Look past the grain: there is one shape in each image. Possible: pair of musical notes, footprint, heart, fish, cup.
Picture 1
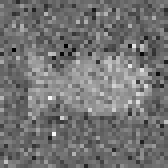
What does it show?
light fish
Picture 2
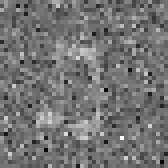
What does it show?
light pair of musical notes
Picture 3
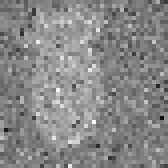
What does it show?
light footprint
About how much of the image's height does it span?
nearly all
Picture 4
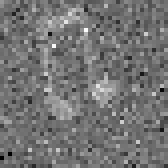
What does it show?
light pair of musical notes
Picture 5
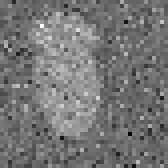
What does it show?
light footprint
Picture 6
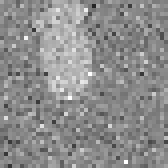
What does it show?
light footprint
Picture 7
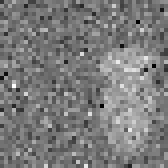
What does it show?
light footprint
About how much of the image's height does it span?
two thirds
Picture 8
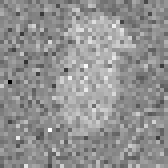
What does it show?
light footprint
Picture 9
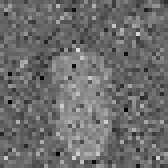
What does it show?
light footprint
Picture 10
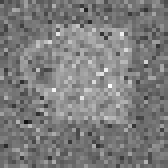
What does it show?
light cup
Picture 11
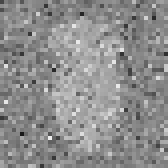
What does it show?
light footprint
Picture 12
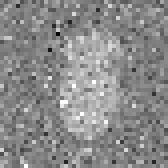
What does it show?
light footprint
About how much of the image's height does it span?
two thirds
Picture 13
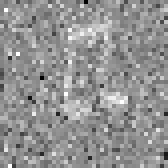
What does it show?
light pair of musical notes
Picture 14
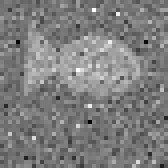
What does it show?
light fish
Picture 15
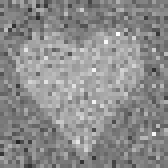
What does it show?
light heart
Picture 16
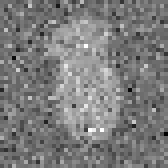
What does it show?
light footprint
